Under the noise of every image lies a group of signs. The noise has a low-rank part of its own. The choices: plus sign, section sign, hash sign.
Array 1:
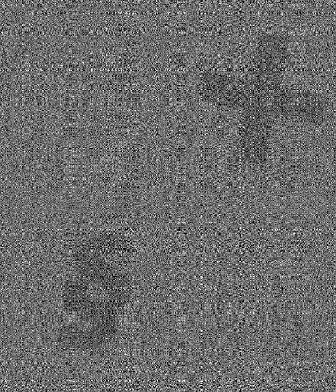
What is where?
top right: plus sign; bottom left: section sign
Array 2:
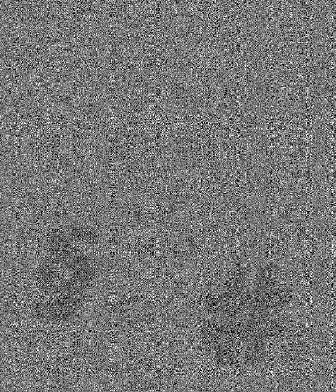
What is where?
bottom left: section sign; bottom right: hash sign
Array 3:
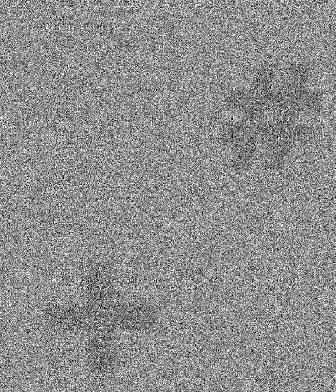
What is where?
top right: hash sign; bottom left: plus sign
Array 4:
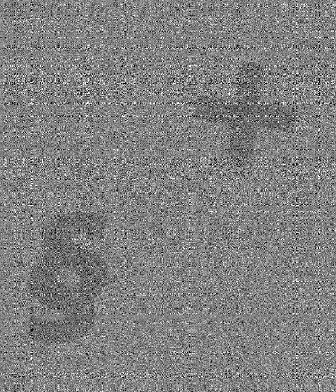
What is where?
top right: plus sign; bottom left: section sign
